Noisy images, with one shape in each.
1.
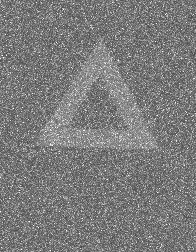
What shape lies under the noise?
triangle frame
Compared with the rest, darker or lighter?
lighter
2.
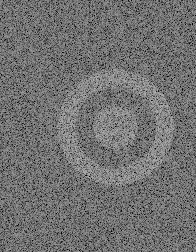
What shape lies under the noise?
bullseye
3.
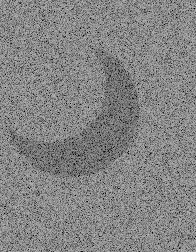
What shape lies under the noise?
crescent
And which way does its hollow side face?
up and left
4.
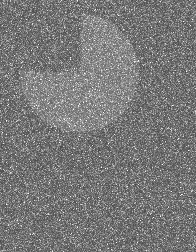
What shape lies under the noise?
disc with a wedge cut out
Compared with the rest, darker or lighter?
lighter
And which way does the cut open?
up and left
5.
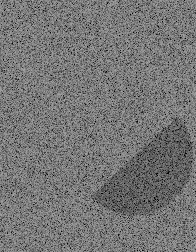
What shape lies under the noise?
half disc
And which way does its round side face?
down and right
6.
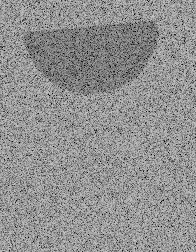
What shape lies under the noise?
half disc
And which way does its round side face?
down
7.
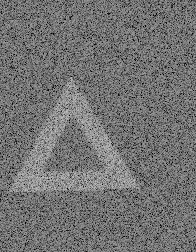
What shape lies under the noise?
triangle frame
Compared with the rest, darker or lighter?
lighter
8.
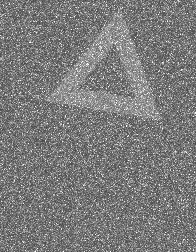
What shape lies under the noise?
triangle frame
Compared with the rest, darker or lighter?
lighter
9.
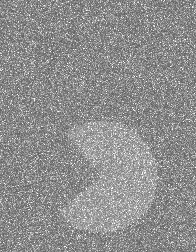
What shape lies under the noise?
disc with a wedge cut out
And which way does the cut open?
left
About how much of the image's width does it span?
half
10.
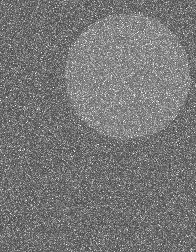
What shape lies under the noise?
disc
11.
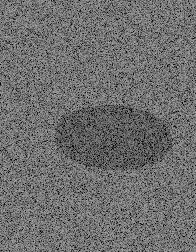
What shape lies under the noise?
ellipse
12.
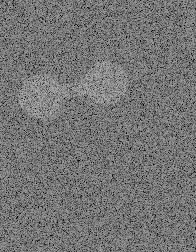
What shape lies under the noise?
dumbbell
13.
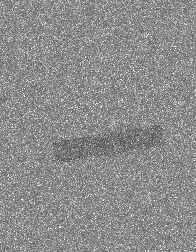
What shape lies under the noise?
bar
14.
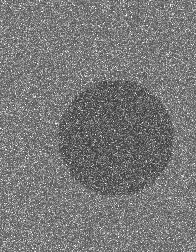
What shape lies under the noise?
disc
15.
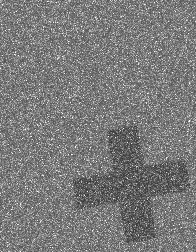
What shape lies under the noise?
cross
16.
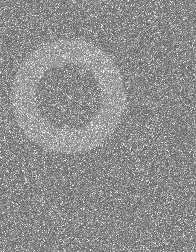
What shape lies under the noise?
ring
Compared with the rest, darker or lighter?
lighter
